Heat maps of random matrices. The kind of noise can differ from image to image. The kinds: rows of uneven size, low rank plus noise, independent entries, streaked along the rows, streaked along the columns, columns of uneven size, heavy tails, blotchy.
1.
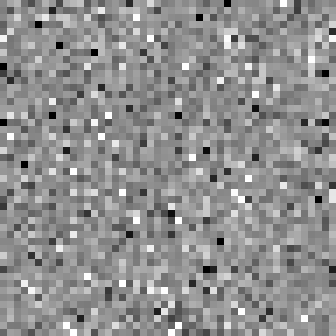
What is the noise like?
heavy tails
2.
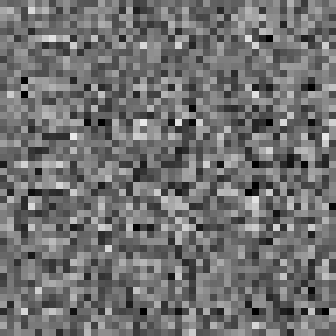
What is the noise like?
low rank plus noise
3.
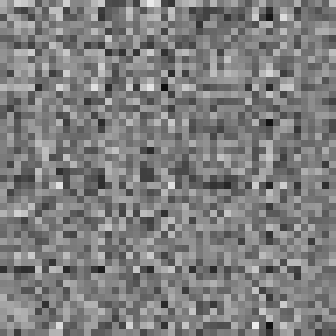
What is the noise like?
low rank plus noise
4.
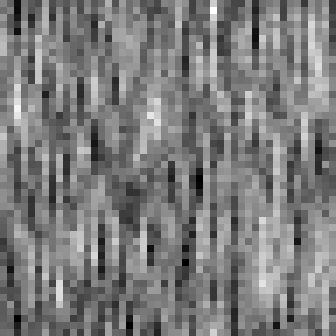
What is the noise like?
streaked along the columns
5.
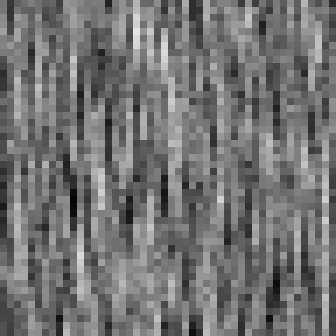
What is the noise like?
streaked along the columns
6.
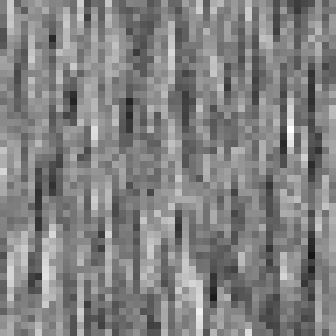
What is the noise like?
streaked along the columns
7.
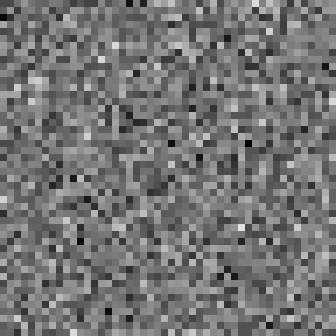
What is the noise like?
independent entries
